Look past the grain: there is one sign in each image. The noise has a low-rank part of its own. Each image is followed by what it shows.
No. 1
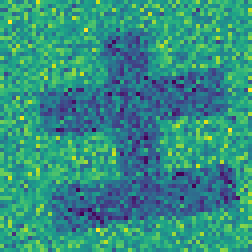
dark plus-minus sign
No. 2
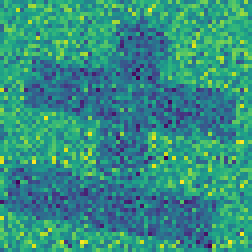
dark plus-minus sign
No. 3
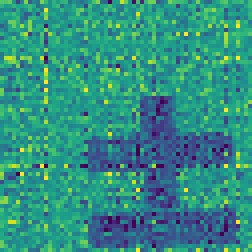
dark plus-minus sign
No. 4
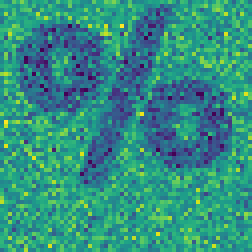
dark percent sign
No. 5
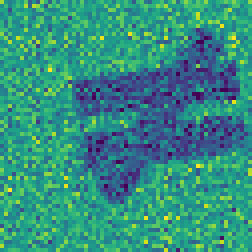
dark not-equal sign
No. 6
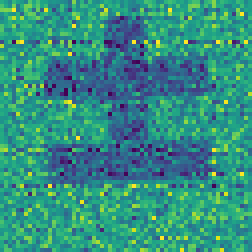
dark plus-minus sign
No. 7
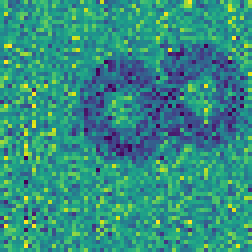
dark infinity sign
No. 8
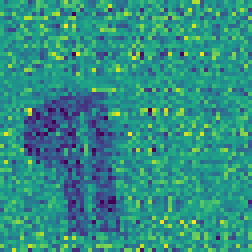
dark pilcrow
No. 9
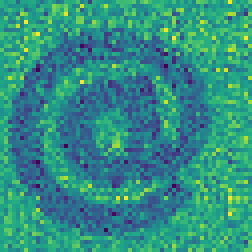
dark at sign
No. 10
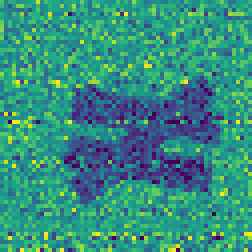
dark not-equal sign
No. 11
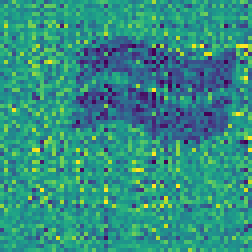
dark approximately sign
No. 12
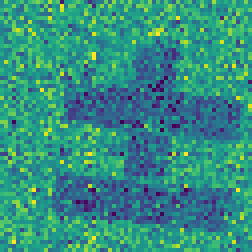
dark plus-minus sign
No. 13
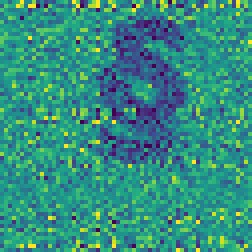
dark section sign
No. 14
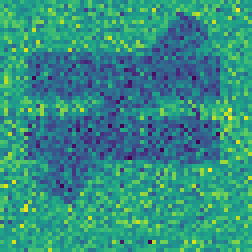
dark not-equal sign
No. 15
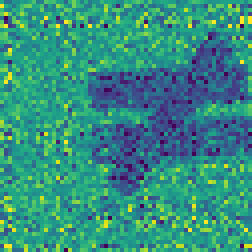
dark not-equal sign
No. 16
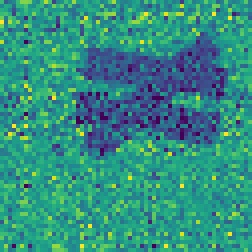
dark not-equal sign
